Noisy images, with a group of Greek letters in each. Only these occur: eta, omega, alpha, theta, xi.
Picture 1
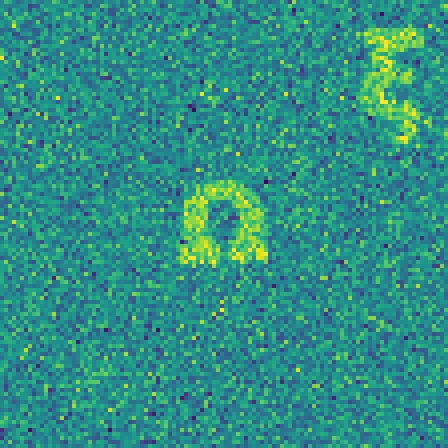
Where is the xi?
top right
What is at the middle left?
nothing
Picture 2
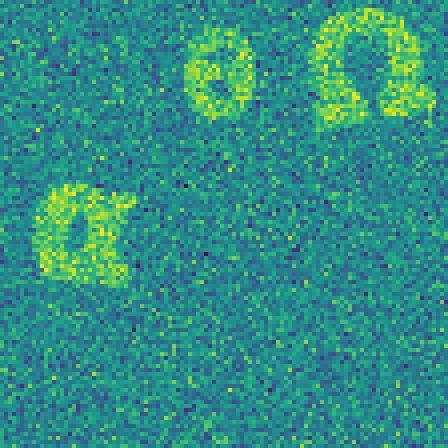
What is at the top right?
omega
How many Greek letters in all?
3
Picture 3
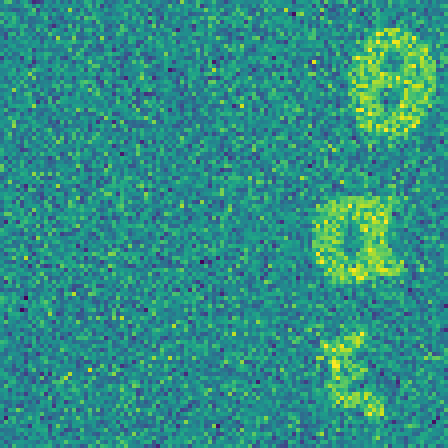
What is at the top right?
theta
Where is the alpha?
middle right
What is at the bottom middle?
nothing
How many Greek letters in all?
3
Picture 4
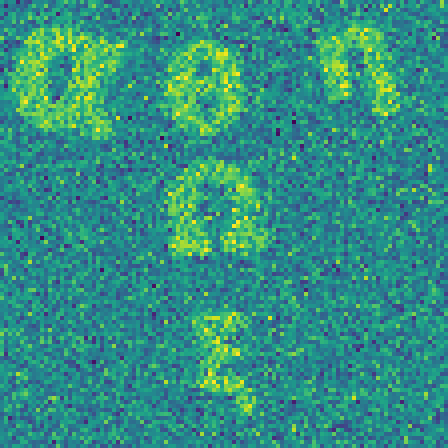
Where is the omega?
centre
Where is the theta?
top middle
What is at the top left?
alpha
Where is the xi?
bottom middle
